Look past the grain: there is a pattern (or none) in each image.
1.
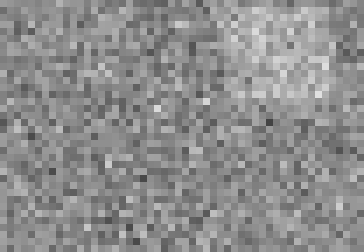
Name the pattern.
one block
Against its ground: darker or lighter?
lighter
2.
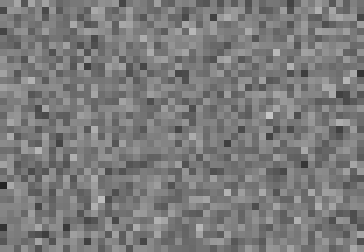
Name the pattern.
only noise
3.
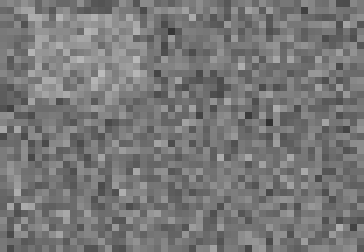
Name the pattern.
one block
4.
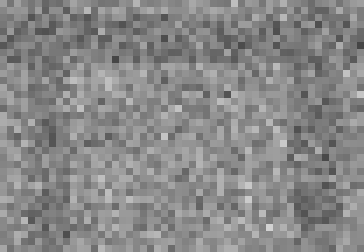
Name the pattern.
bands of rows crossing bands of columns
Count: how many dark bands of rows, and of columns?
1 and 2
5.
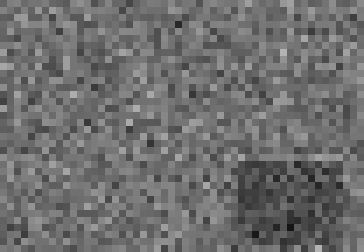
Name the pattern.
one block
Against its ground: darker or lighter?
darker
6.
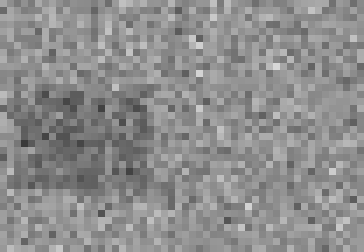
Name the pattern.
one block
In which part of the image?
middle left
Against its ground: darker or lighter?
darker
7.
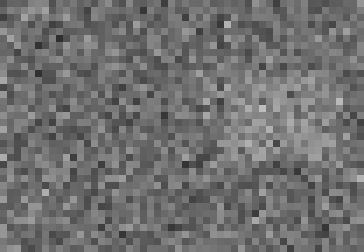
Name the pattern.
one block
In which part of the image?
middle right
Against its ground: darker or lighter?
lighter
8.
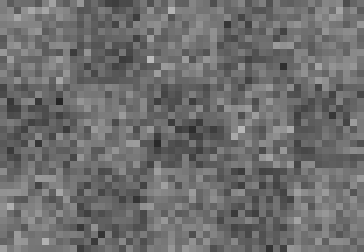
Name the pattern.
a checkerboard
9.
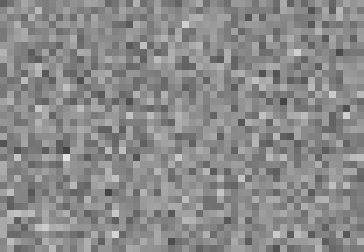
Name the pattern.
only noise
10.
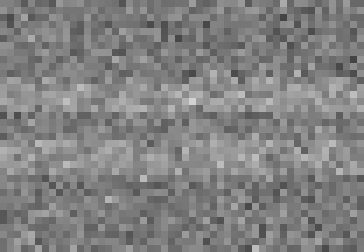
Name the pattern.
bands of rows
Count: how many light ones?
2
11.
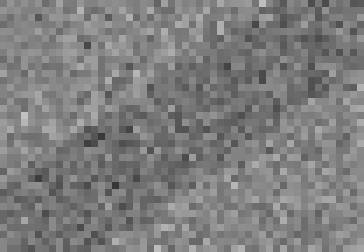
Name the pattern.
a diagonal band
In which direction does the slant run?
bottom left to top right
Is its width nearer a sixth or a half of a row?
a half
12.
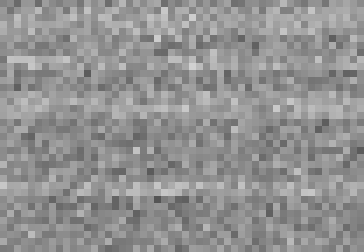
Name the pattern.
bands of rows
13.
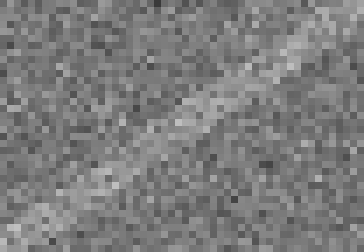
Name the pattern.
a diagonal band
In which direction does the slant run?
bottom left to top right
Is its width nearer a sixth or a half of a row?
a sixth
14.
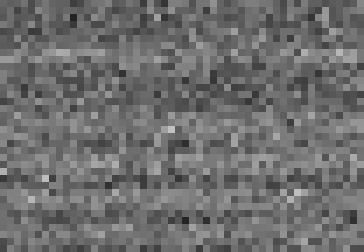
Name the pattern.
bands of rows
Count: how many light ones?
5
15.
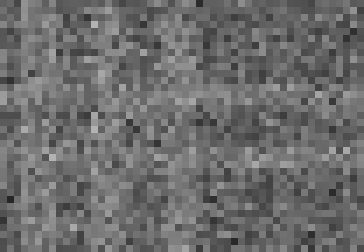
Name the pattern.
bands of rows crossing bands of columns
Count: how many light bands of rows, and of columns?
2 and 3
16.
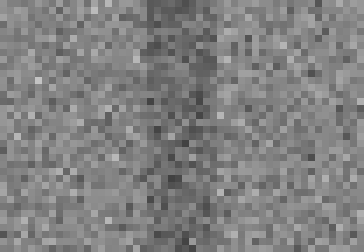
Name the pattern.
one band of columns
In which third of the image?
middle
